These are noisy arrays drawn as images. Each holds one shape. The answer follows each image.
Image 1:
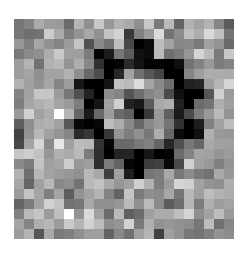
dark gear
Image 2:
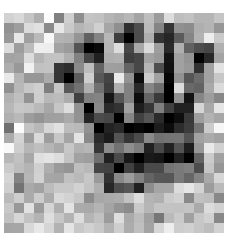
dark chess queen
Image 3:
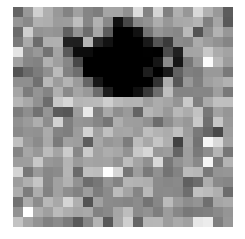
dark teapot
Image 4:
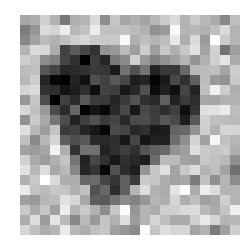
dark heart
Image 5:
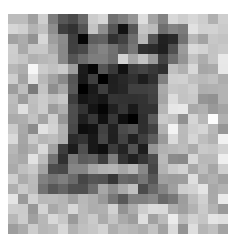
dark chess rook
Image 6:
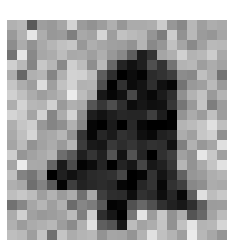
dark bell
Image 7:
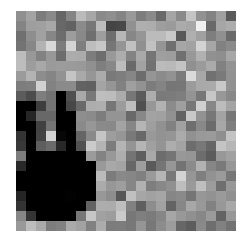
dark rabbit's head
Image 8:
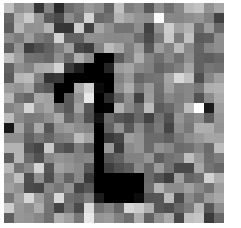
dark musical note
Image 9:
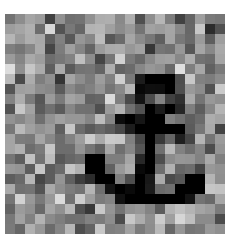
dark anchor
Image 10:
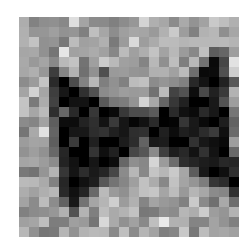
dark bow tie
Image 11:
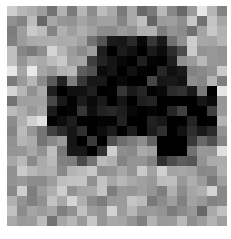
dark car
